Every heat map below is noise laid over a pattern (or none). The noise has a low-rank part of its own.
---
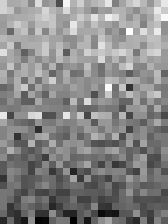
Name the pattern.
a smooth slope
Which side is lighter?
top
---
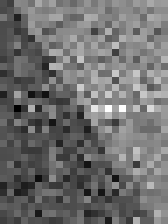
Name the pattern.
a sharp edge
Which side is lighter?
top right
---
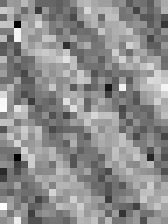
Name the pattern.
diagonal stripes
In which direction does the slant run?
top left to bottom right
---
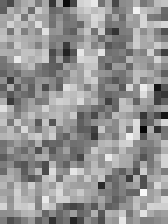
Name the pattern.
rings round one point
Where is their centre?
top left
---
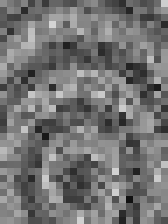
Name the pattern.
rings round one point
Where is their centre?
bottom middle
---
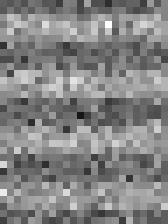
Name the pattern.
horizontal stripes
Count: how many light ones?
4
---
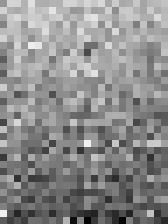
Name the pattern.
a smooth slope
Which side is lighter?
top
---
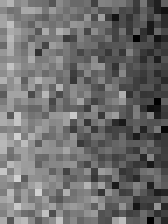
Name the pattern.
a smooth slope
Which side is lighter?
left
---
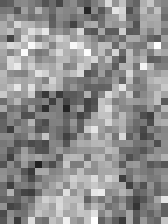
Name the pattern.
spokes from one point
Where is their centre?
top right
